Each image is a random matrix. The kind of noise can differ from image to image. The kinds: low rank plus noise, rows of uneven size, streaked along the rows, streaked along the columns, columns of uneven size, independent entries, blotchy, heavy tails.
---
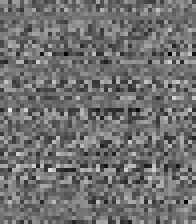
rows of uneven size
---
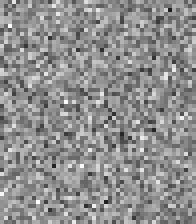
independent entries
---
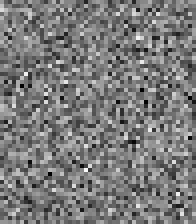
independent entries
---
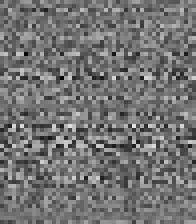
rows of uneven size
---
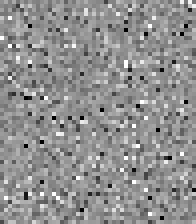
heavy tails
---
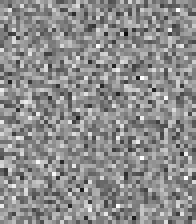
independent entries
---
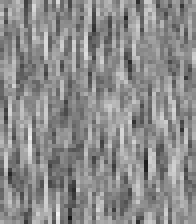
streaked along the columns
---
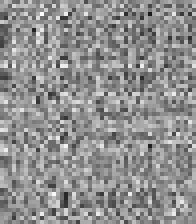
low rank plus noise
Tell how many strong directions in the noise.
three or four
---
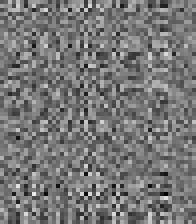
low rank plus noise
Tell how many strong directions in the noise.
two
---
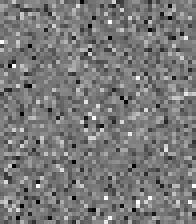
heavy tails
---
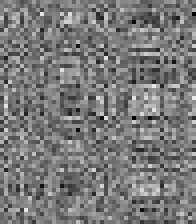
low rank plus noise
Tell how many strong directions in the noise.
one
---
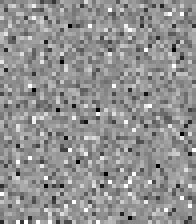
heavy tails
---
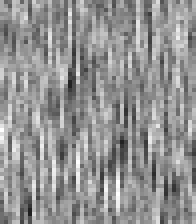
streaked along the columns
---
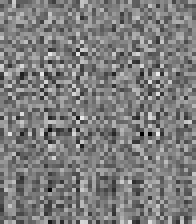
low rank plus noise
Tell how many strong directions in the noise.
two
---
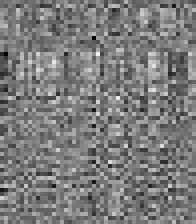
low rank plus noise
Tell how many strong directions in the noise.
two
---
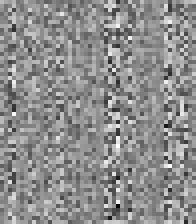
columns of uneven size
